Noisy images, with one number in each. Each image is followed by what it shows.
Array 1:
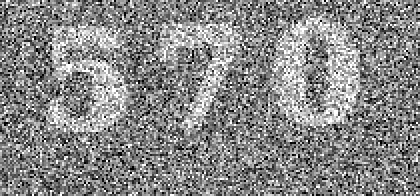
570
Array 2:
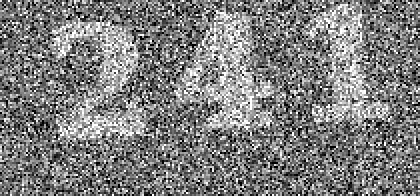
241
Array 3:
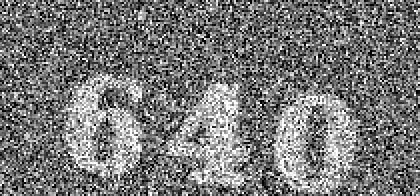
640
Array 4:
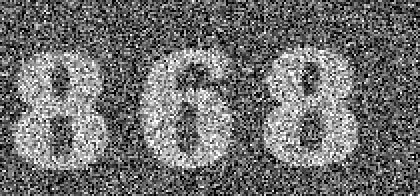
868
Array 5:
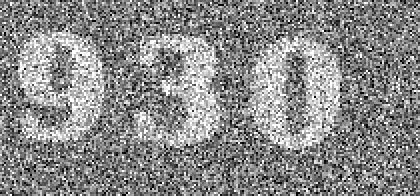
930
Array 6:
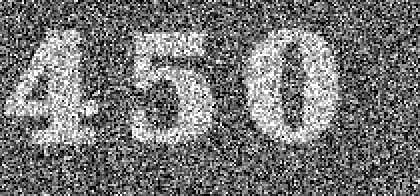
450
